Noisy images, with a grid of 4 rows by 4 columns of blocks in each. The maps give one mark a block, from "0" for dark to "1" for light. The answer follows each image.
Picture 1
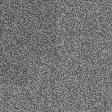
0 0 1 1
0 0 1 1
0 1 1 1
1 1 1 1
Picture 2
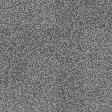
1 1 0 0
0 0 0 1
0 1 0 1
1 1 0 1
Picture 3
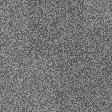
1 0 0 1
1 0 0 0
1 1 0 0
1 1 0 0
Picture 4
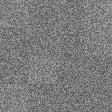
1 0 0 1
0 0 0 1
0 1 0 0
1 0 0 0
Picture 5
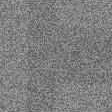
1 0 1 1
1 0 0 0
1 0 0 0
1 0 1 1
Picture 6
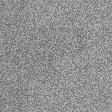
0 1 1 1
0 0 0 1
0 0 1 1
0 1 1 1
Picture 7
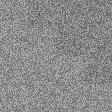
1 0 0 0
1 1 0 0
1 1 1 0
1 1 1 1
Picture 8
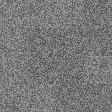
1 1 1 0
1 0 0 0
1 0 0 1
1 1 0 0
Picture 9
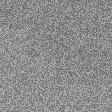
0 0 0 0
1 0 0 0
1 1 0 0
1 1 1 1
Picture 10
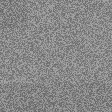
0 1 1 1
1 1 1 1
1 1 1 1
0 0 0 0
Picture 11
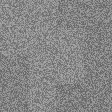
1 1 0 0
1 1 1 0
0 1 1 0
0 1 0 0
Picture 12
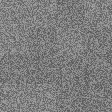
1 1 0 1
1 0 1 0
0 0 0 0
1 1 0 0
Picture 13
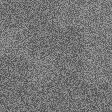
0 0 1 1
1 0 0 1
0 1 0 1
0 0 0 0
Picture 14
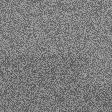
1 1 1 1
1 1 1 1
0 0 0 1
0 0 0 0
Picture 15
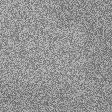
1 1 0 0
1 1 1 0
1 1 1 0
0 0 0 0
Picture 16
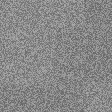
1 1 1 0
1 1 0 0
1 1 0 0
0 0 0 1
